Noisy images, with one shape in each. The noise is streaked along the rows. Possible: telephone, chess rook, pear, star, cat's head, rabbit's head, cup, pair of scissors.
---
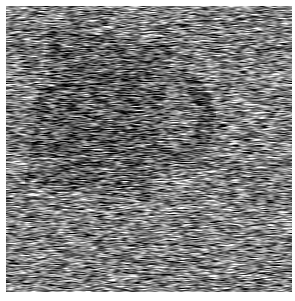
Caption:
dark cup
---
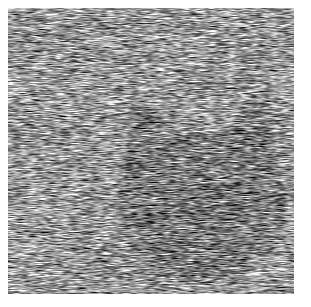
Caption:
dark cat's head
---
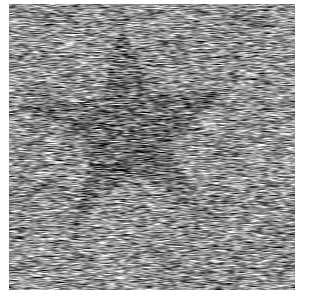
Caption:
dark star
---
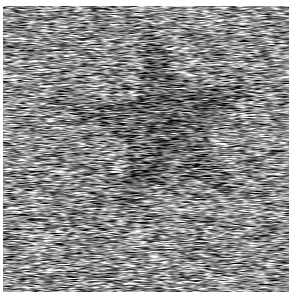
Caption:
dark star
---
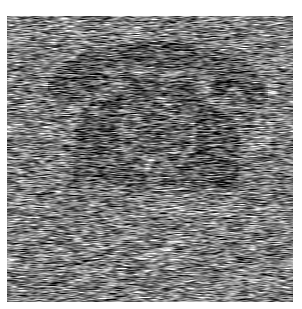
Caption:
dark telephone
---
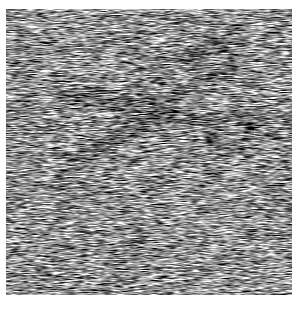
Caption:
dark pair of scissors
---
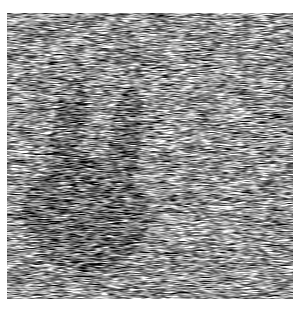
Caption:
dark rabbit's head
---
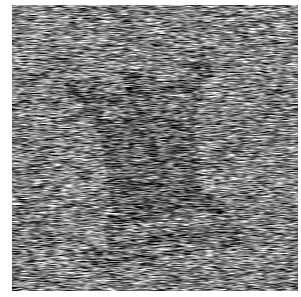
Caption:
dark chess rook
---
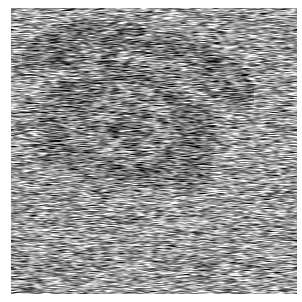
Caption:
dark telephone
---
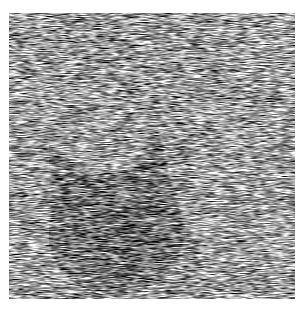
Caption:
dark cat's head
